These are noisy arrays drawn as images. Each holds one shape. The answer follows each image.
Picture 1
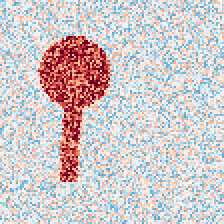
red lollipop
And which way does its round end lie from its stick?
up
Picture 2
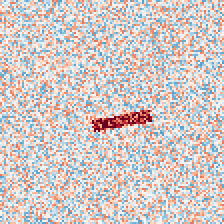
red bar, centre
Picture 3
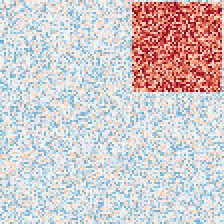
red square, top right
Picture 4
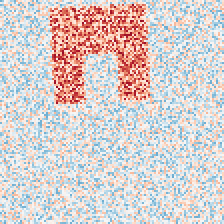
red square with a notch, top middle
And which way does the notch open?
down
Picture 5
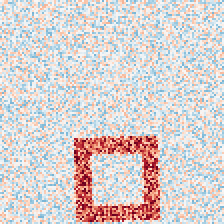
red square frame, bottom middle
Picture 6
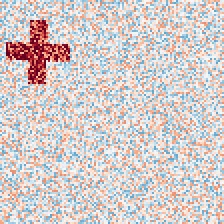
red cross, top left
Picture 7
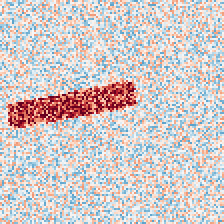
red bar
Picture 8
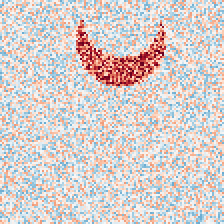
red crescent, top middle
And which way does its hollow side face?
up
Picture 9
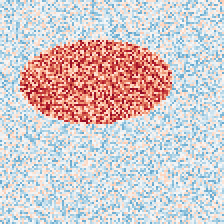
red ellipse
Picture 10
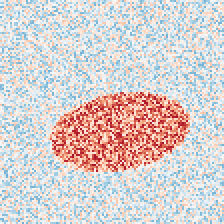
red ellipse
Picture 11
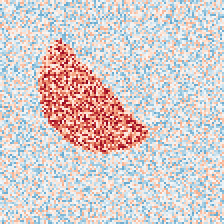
red half disc
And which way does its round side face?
down and left
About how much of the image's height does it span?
half
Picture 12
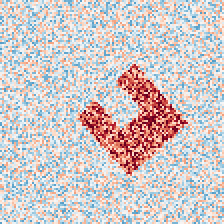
red square with a notch
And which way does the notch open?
up and left
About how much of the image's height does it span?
half
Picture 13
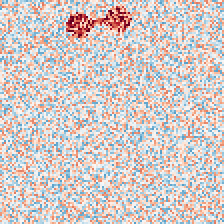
red dumbbell, top middle
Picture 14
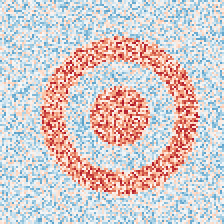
red bullseye
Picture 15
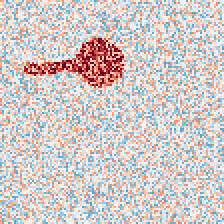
red lollipop
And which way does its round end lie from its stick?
right
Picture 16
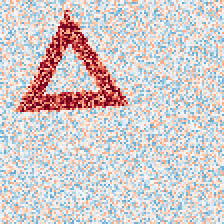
red triangle frame
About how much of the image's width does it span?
half
